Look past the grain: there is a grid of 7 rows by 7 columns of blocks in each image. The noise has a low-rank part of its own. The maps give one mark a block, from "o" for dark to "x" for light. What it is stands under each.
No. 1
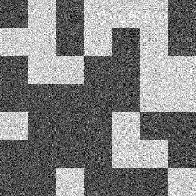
o x o x x x o
x x o x o x o
o x x o o x x
o o o o o x x
x o o o x o o
o o o o x x o
o o x o o o x
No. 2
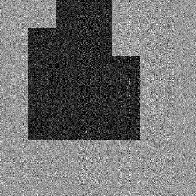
x x o o x x x
x o o o x x x
x o o o o x x
x o o o o x x
x o o o o x x
x x x x x x x
x x x x x x x
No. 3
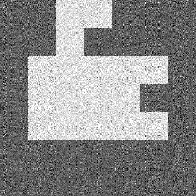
o o x x o o o
o o x o o o o
o x x x x x o
o x x x x o o
o x x x x x o
o o o o o o o
o o o o o o o
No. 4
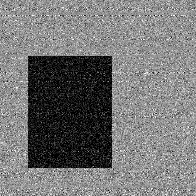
x x x x x x x
x x x x x x x
x o o o x x x
x o o o x x x
x o o o x x x
x o o o x x x
x x x x x x x
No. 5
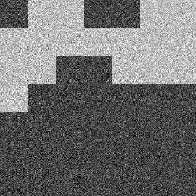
o x x o o x x
x x x x x x x
x x o o x x x
x o o o o o o
o o o o o o o
o o o o o o o
o o o o o o o
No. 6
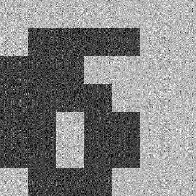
x x x x x x x
x o o o o x x
o o o x x x x
o o o o x x x
o o x o o x x
o o x o o x x
x o o o x x x
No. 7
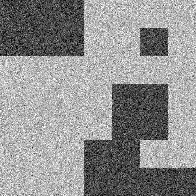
o o o x x x x
o o o x x o x
x x x x x x x
x x x x o o x
x x x x o o x
x x x o o x x
x x x o o o o
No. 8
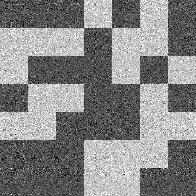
o o o x o x o
x x x o x x o
x o o o x o x
o x x o o x o
x x o o o x x
o o o x x x o
o o o x x o o
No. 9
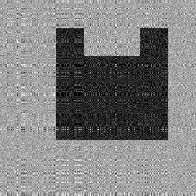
x x x x x x x
x x o x x o x
x x o o o o x
x x o o o o x
x x o o o o x
x x x x x x x
x x x x x x x
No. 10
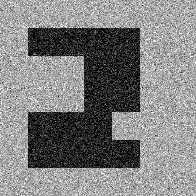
x x x x x x x
x o o o o x x
x x x o o x x
x x x o o x x
x o o o x x x
x o o o o x x
x x x x x x x
